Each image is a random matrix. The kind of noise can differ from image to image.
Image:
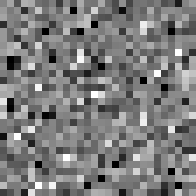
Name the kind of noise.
heavy tails
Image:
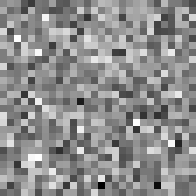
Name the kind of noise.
independent entries
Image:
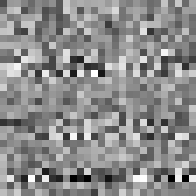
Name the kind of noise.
rows of uneven size
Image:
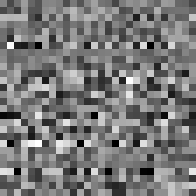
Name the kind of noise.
rows of uneven size
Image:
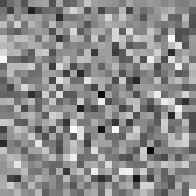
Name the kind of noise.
independent entries
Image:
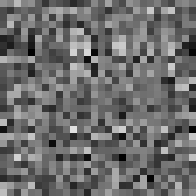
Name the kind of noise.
low rank plus noise
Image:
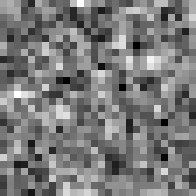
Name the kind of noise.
blotchy
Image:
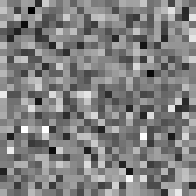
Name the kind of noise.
independent entries
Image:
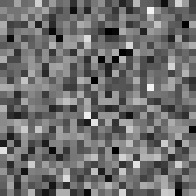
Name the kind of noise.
low rank plus noise
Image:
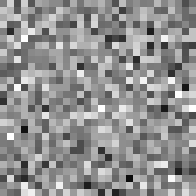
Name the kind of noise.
independent entries
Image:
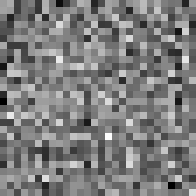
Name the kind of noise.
low rank plus noise
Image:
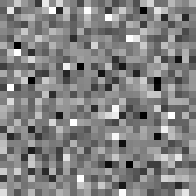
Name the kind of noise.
heavy tails
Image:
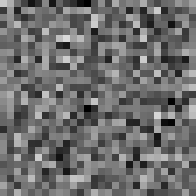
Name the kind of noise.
low rank plus noise
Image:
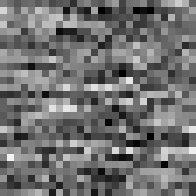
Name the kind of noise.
streaked along the rows
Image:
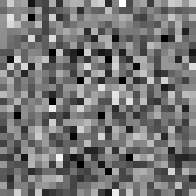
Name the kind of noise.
low rank plus noise
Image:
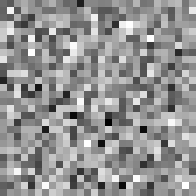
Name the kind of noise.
independent entries
